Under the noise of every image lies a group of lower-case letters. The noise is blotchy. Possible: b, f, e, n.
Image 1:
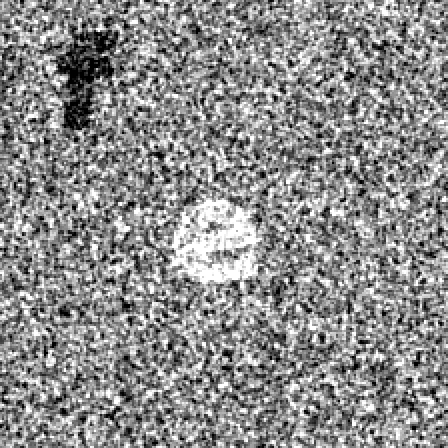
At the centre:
e
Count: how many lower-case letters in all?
2
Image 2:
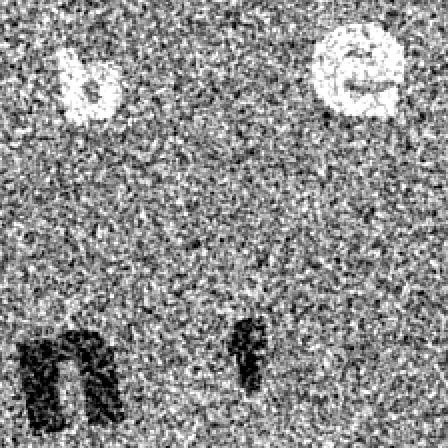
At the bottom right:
nothing
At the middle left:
nothing
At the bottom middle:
f
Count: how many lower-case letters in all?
4
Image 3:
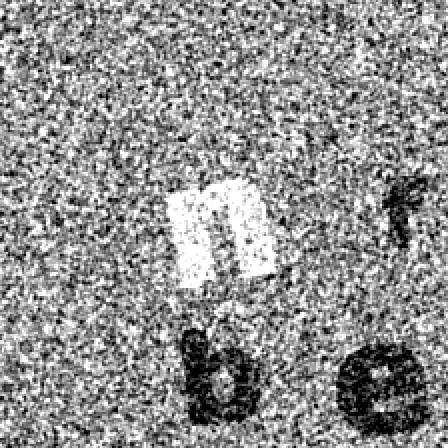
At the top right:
nothing
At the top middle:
nothing
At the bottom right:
e
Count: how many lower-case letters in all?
4
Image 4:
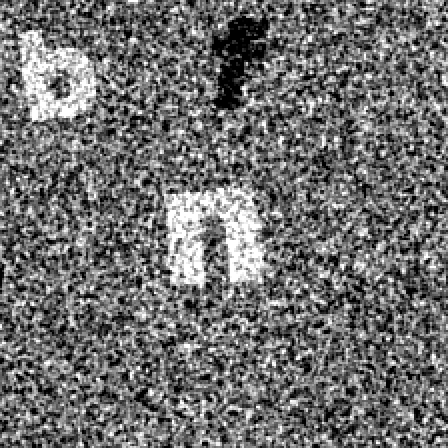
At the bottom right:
nothing
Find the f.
top middle
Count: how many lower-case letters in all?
3
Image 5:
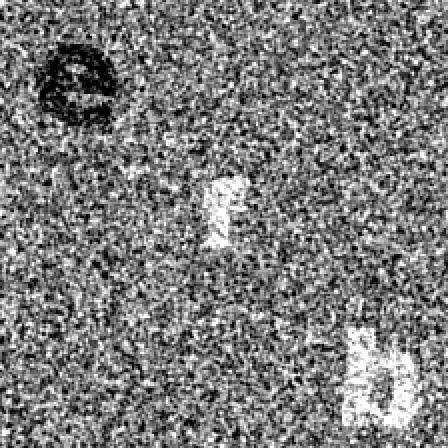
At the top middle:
nothing
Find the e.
top left
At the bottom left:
nothing
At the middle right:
nothing
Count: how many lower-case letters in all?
3
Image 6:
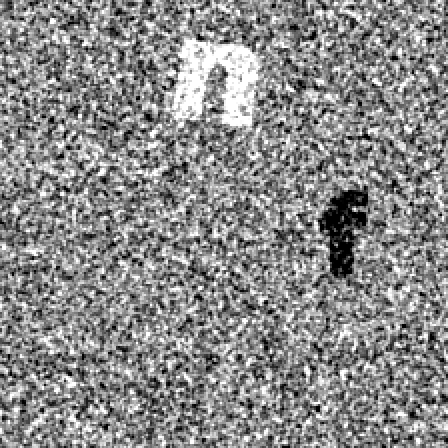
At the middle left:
nothing
